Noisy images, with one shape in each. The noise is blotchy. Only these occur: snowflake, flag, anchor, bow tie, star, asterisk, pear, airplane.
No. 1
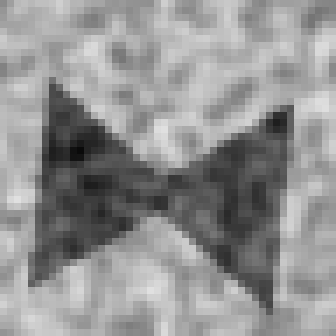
bow tie
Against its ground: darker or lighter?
darker
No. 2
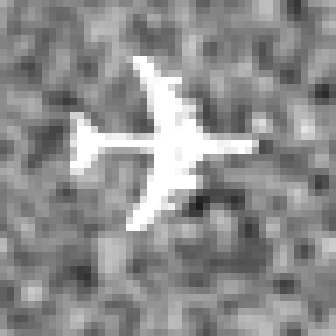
airplane
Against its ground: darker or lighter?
lighter
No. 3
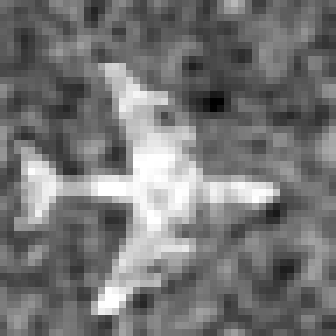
airplane
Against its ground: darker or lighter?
lighter
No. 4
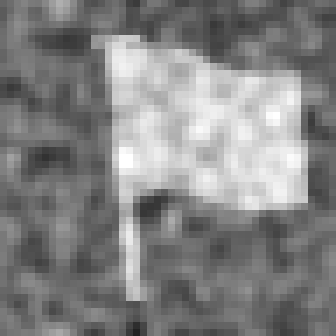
flag
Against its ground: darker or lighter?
lighter
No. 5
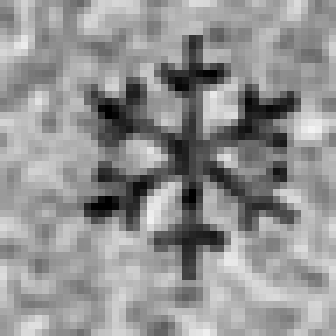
snowflake
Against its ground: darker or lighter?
darker
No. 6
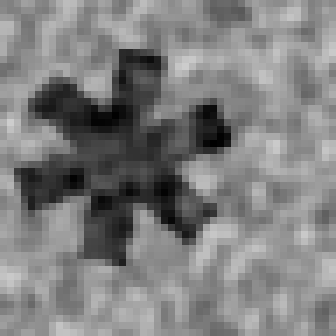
asterisk
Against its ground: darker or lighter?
darker
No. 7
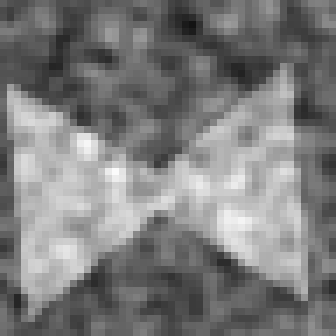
bow tie
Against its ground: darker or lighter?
lighter
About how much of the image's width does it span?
nearly all
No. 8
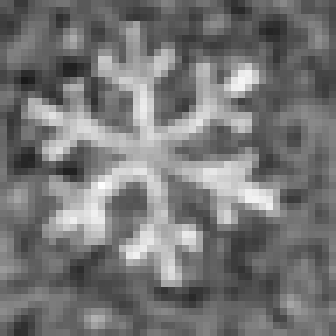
snowflake
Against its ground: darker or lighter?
lighter
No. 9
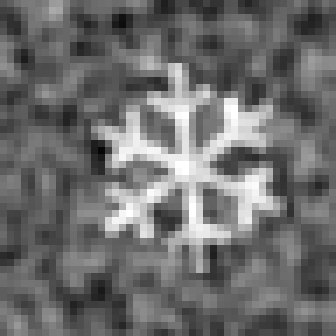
snowflake
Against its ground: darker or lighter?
lighter
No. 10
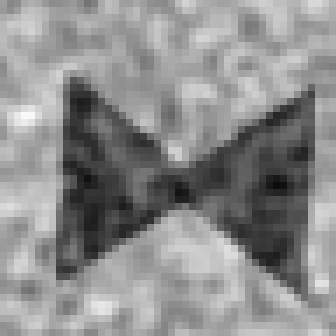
bow tie
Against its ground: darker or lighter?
darker
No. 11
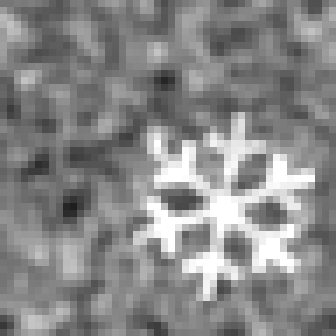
snowflake
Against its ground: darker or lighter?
lighter
